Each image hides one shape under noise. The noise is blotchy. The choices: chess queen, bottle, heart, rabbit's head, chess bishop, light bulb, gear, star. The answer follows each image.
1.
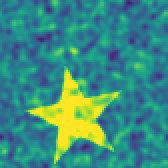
light star
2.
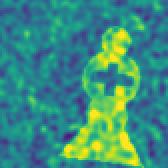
light chess bishop
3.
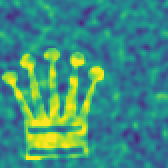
light chess queen
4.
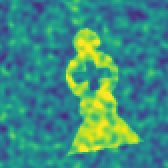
light chess bishop
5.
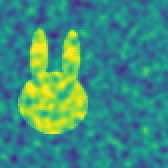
light rabbit's head
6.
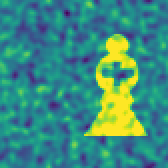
light chess bishop
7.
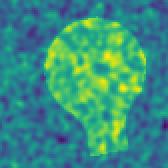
light light bulb
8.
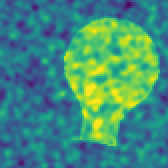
light light bulb
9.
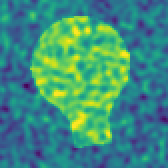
light light bulb
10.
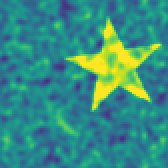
light star
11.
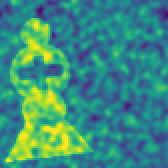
light chess bishop
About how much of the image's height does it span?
nearly all
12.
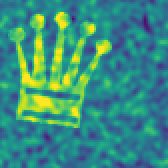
light chess queen
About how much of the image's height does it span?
two thirds
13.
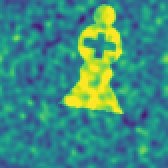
light chess bishop
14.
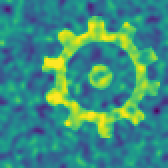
light gear
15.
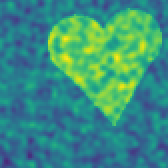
light heart
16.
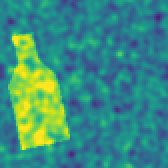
light bottle
